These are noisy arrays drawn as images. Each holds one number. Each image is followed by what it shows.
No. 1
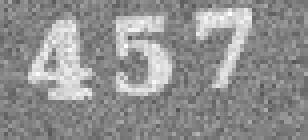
457
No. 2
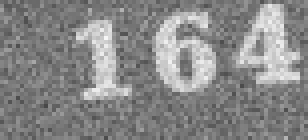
164
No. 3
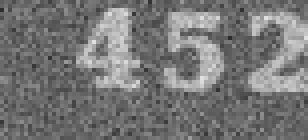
452
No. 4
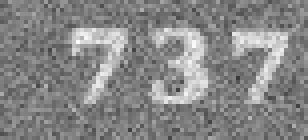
737
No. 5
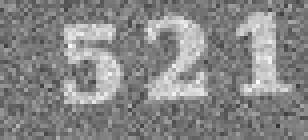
521
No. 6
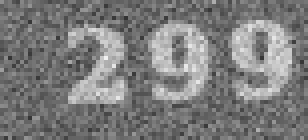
299
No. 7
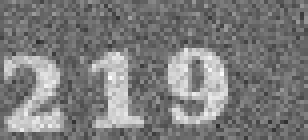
219
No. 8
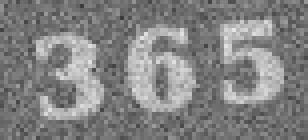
365
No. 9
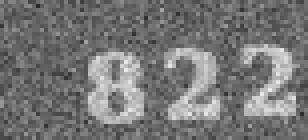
822
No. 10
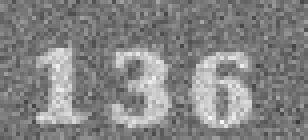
136
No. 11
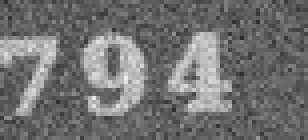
794
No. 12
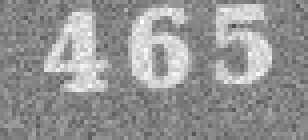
465
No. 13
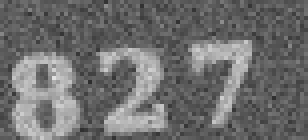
827
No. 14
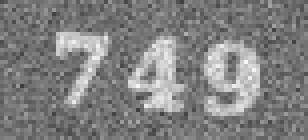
749
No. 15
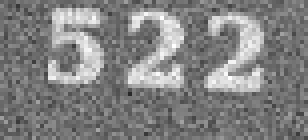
522
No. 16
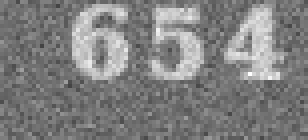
654
